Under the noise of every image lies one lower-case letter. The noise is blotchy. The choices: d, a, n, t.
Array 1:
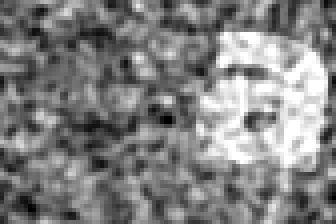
a
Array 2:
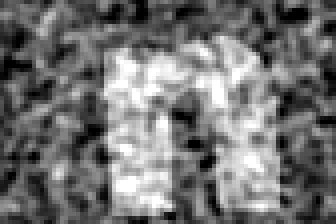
n
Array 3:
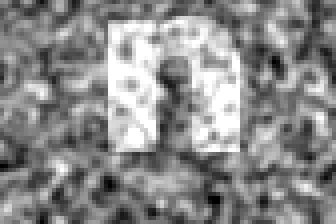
n
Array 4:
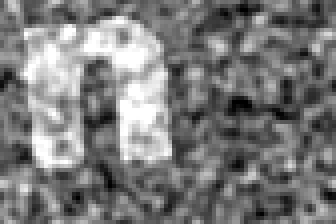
n
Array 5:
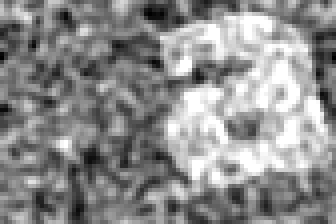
a
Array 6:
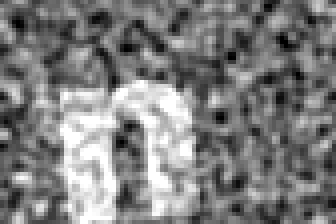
n
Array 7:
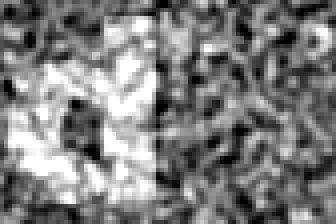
d
